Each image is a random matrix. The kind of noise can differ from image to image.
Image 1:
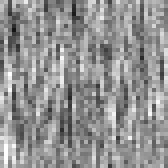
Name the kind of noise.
streaked along the columns
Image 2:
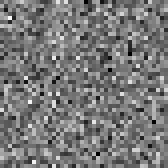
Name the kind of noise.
independent entries
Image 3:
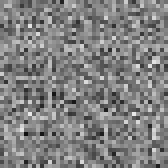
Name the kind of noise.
low rank plus noise
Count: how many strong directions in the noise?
three or four
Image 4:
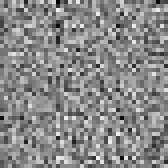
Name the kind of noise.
low rank plus noise
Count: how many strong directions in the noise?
five to eight
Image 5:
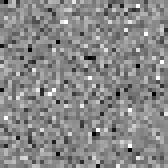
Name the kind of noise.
heavy tails
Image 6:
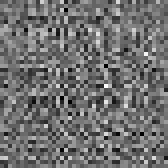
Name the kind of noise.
low rank plus noise
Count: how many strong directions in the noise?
one
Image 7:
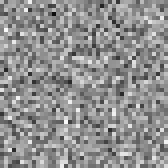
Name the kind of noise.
independent entries
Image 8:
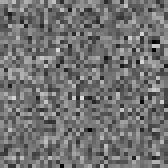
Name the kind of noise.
low rank plus noise
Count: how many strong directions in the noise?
three or four
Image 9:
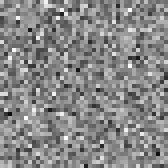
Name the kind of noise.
independent entries
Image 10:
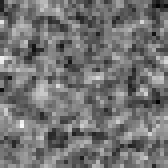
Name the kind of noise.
blotchy
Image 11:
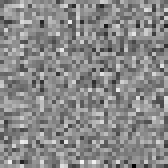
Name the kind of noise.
low rank plus noise
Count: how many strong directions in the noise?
five to eight
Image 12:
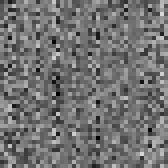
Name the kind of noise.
columns of uneven size
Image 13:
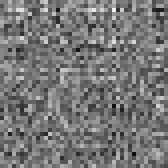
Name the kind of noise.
low rank plus noise
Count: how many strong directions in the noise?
one
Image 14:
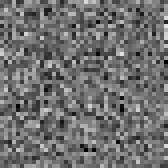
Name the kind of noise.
low rank plus noise
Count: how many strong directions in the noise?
three or four
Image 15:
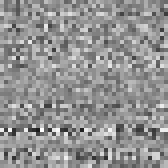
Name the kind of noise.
rows of uneven size
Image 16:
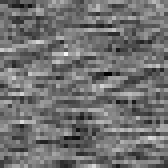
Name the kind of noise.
streaked along the rows
